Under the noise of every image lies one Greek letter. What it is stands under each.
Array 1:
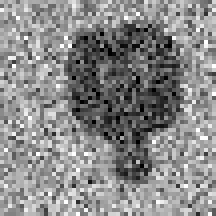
phi
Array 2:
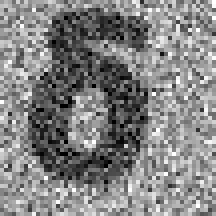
delta
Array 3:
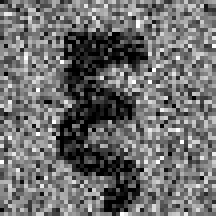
xi
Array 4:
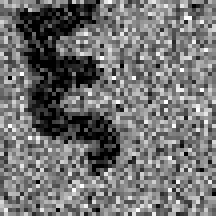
xi
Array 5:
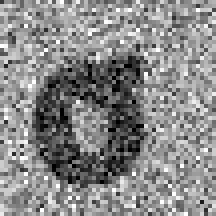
sigma
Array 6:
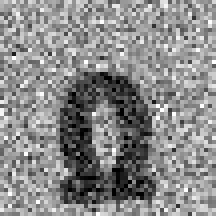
omega
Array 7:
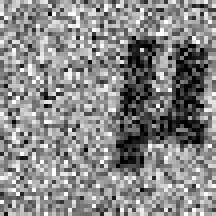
mu
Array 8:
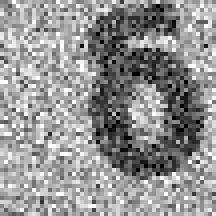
delta
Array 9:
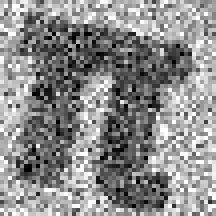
pi
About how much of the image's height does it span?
nearly all
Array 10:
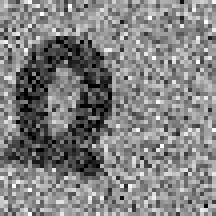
omega
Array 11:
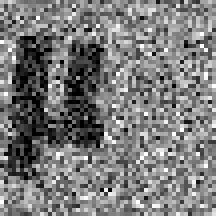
mu
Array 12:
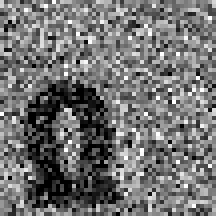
omega
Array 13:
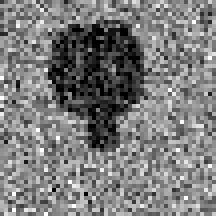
phi
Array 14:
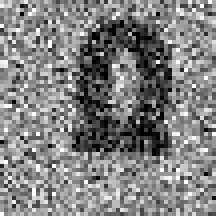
omega
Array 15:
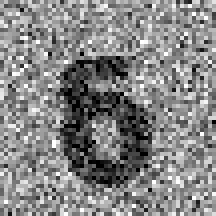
delta
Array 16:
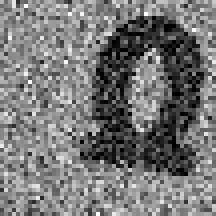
omega
